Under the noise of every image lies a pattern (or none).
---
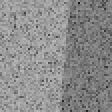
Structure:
a sharp edge
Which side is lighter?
left
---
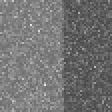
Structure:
a sharp edge
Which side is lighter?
left
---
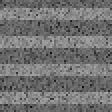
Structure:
horizontal stripes
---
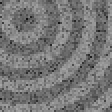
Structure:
rings round one point
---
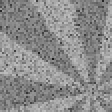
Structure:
spokes from one point
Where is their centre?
bottom right
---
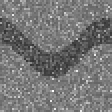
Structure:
a wavy band
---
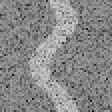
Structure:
a wavy band
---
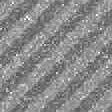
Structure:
diagonal stripes
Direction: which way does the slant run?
bottom left to top right
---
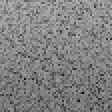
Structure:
a smooth slope
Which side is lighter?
top
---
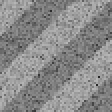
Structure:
diagonal stripes
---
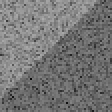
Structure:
a sharp edge
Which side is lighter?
top left
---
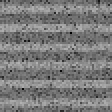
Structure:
horizontal stripes
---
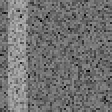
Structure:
one vertical stripe
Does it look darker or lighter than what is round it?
lighter
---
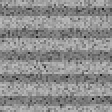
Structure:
horizontal stripes
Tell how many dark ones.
5
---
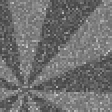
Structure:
spokes from one point
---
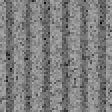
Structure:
vertical stripes
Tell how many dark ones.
6
